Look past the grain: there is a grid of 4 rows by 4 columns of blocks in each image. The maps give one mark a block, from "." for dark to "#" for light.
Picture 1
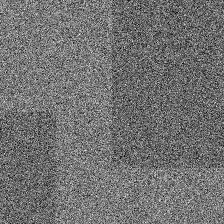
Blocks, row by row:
##..
##..
.#..
.###
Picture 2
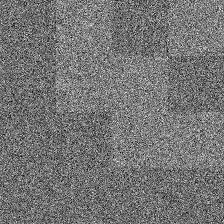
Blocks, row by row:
.#.#
.##.
..##
....
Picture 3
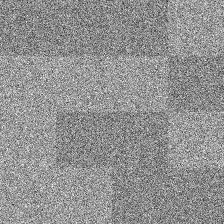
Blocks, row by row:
...#
###.
#..#
##..
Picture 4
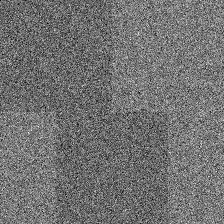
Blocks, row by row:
..##
..##
#..#
#..#
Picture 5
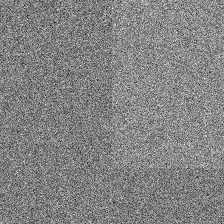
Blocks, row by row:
..##
..##
..##
....
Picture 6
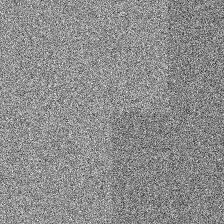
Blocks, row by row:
###.
###.
##..
##..
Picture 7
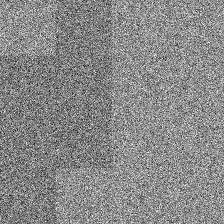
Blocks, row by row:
#.##
..##
..##
.###
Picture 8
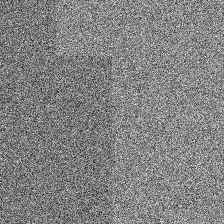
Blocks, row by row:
.###
..##
..##
..##
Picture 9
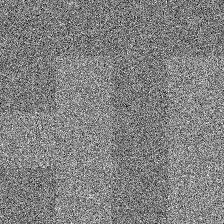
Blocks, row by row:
....
.#.#
##.#
.#.#
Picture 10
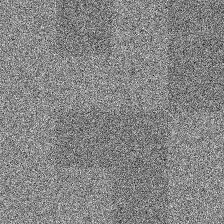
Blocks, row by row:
#.#.
###.
#..#
##.#
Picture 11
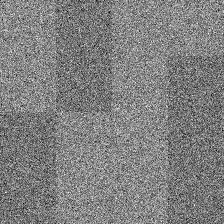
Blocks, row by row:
#.##
#.#.
.##.
.##.
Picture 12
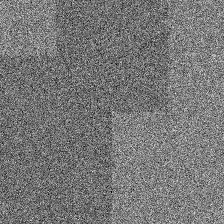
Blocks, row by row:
#..#
...#
..##
..##
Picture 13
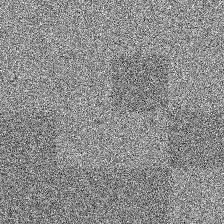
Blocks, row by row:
####
##.#
.##.
...#
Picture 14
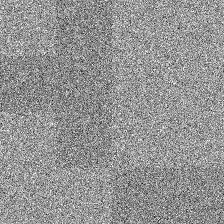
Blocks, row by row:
#.##
..##
#.##
##..
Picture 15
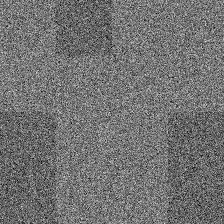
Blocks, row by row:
#.##
####
.##.
.##.
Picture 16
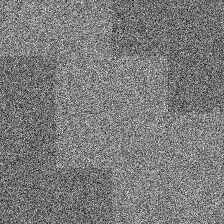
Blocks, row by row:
##..
.##.
.###
..##
